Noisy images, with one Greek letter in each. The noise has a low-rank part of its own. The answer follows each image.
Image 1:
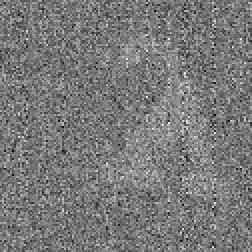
lambda
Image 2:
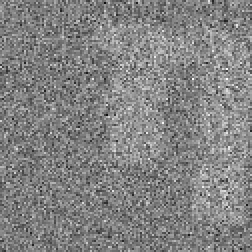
eta
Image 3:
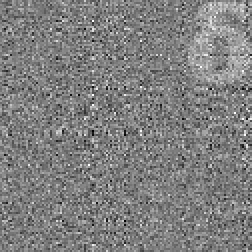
delta
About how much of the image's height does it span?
a third
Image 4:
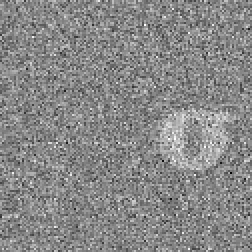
sigma
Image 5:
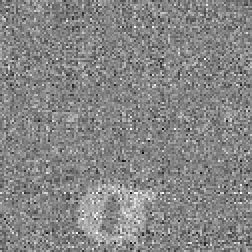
sigma
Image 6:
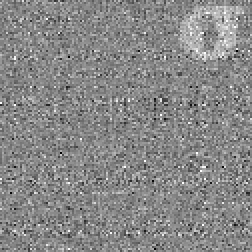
sigma
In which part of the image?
top right
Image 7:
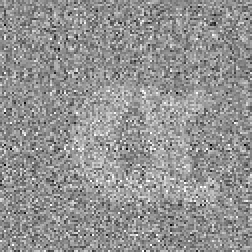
alpha
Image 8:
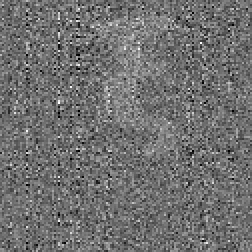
xi
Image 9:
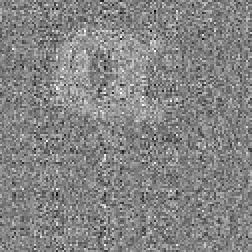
alpha
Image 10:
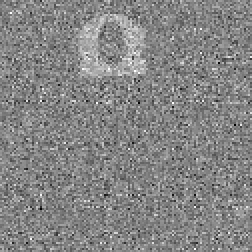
omega
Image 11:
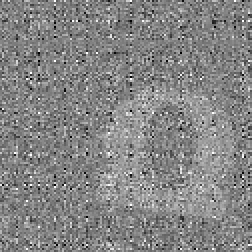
omega
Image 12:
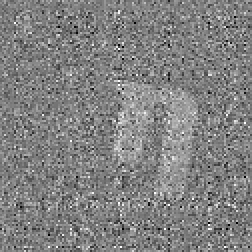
eta
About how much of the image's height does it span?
half
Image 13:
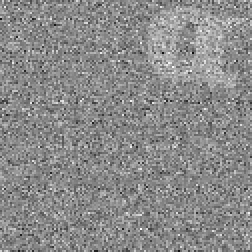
alpha
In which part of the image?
top right
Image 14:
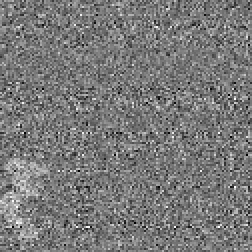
xi
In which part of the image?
bottom left
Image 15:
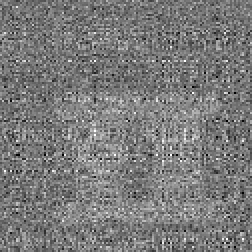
pi
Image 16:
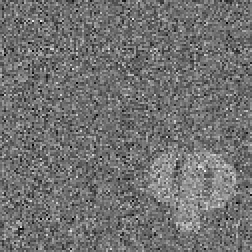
phi
